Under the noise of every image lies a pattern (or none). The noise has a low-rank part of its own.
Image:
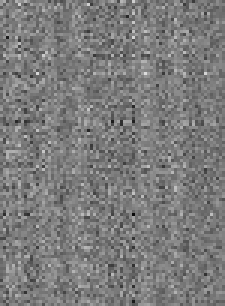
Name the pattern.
bands of columns
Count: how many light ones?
5
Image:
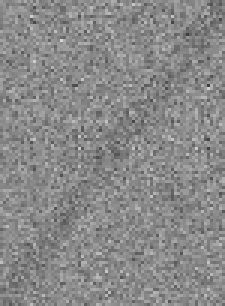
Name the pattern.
a diagonal band
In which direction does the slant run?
bottom left to top right
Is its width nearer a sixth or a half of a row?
a sixth
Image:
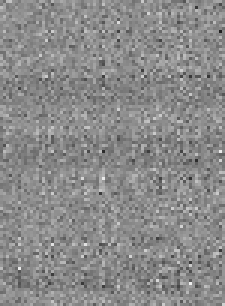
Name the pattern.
bands of rows
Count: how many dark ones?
3
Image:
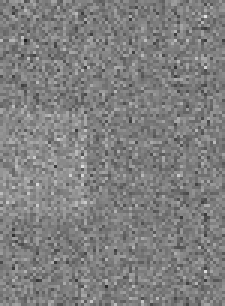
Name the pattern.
one block
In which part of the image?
middle left
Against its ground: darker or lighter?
lighter
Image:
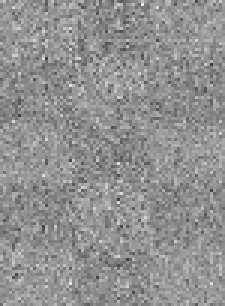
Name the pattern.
a checkerboard
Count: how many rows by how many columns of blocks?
5 by 3
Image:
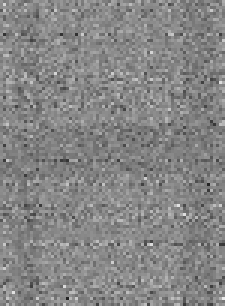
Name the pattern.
bands of rows crossing bands of columns
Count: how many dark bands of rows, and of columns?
1 and 2
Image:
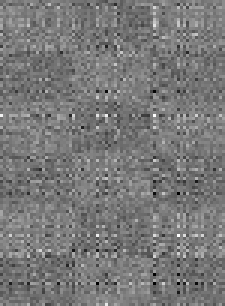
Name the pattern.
a checkerboard
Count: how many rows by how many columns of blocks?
6 by 3
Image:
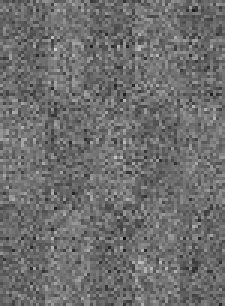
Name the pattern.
a checkerboard
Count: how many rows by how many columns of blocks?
3 by 5
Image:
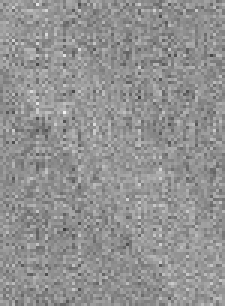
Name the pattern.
a diagonal band
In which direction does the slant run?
top left to bottom right
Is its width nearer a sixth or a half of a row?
a half
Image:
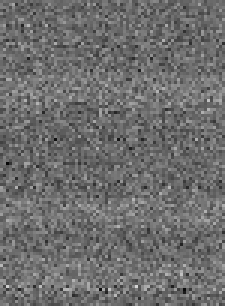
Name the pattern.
bands of rows
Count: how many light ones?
3
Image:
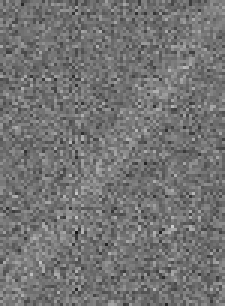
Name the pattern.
a diagonal band
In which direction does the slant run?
bottom left to top right
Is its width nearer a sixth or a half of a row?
a sixth
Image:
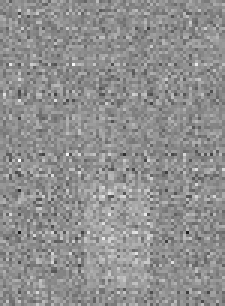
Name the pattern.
one block
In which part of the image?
bottom middle
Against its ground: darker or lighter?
lighter
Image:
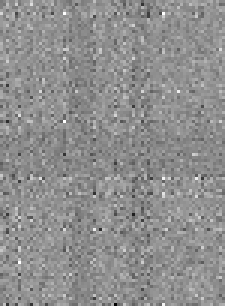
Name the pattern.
bands of rows crossing bands of columns
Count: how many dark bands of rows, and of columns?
1 and 2
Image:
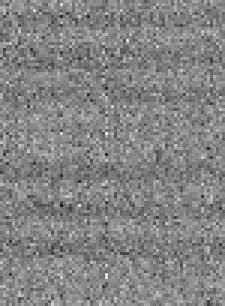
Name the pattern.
bands of rows
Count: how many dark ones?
6
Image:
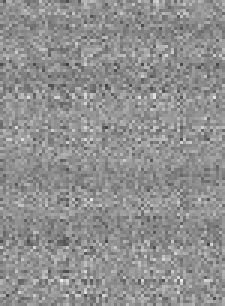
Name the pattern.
bands of rows
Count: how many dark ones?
4
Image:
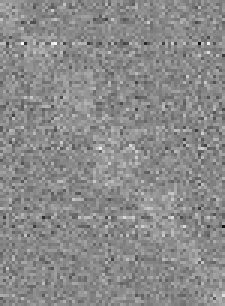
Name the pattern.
blocks along the diagonal
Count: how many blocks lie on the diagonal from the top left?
7
